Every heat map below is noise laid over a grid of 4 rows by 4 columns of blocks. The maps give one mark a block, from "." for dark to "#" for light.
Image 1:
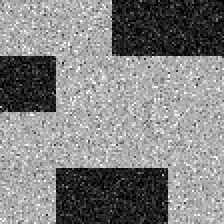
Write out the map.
##..
.###
####
#..#
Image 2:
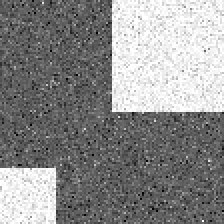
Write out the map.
..##
..##
....
#...
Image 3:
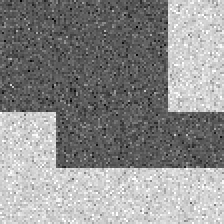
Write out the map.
...#
...#
#...
####
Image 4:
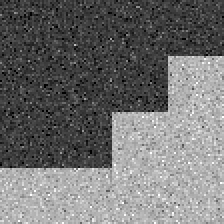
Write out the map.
....
...#
..##
####
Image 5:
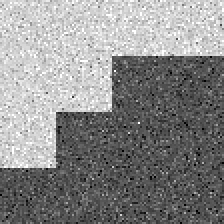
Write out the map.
####
##..
#...
....
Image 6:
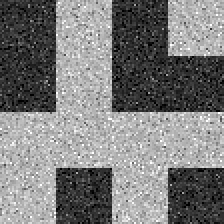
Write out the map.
.#.#
.#..
####
#.#.
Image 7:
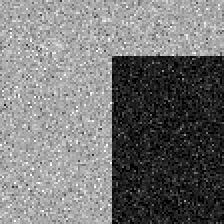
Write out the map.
####
##..
##..
##..
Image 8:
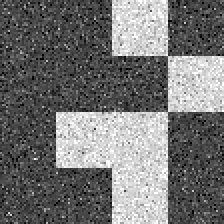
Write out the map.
..#.
...#
.##.
..#.
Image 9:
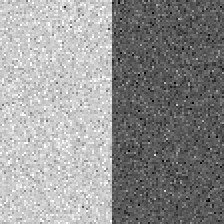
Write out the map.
##..
##..
##..
##..
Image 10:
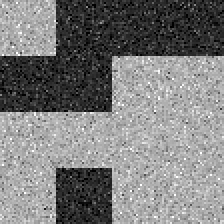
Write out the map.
#...
..##
####
#.##
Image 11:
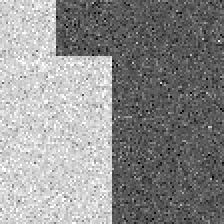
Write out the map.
#...
##..
##..
##..
